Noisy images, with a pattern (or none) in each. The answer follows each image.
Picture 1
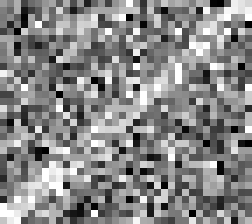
a diagonal band
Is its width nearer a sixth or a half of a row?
a sixth
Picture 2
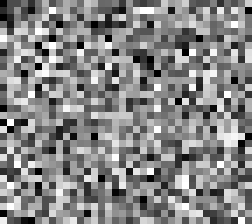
only noise
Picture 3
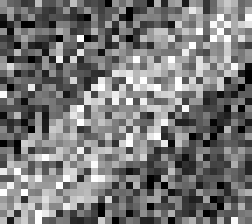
a diagonal band
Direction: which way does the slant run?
bottom left to top right
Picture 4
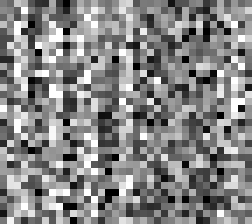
bands of columns
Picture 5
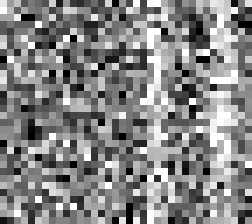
bands of columns
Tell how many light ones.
2
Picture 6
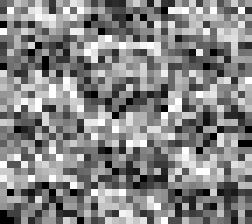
a checkerboard
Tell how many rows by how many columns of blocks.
6 by 3
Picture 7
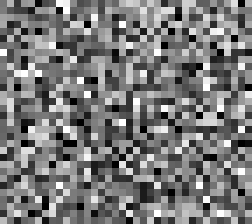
only noise
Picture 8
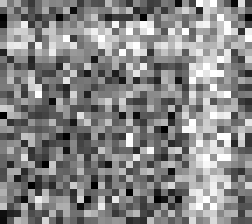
bands of rows crossing bands of columns
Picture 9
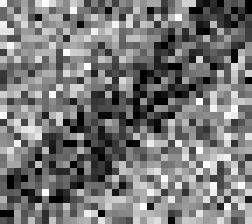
a diagonal band
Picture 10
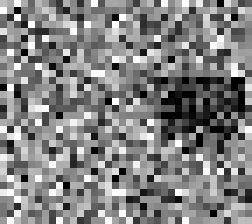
one block
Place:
middle right
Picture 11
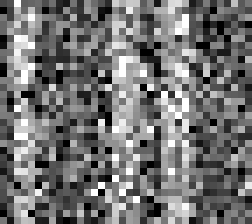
bands of columns
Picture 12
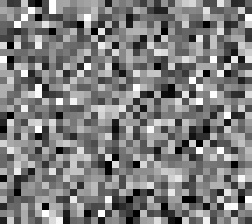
only noise
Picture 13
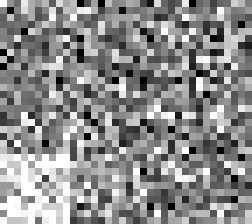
one block
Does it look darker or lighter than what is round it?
lighter
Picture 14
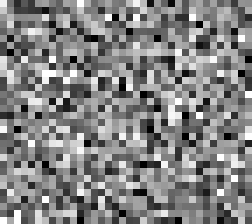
only noise
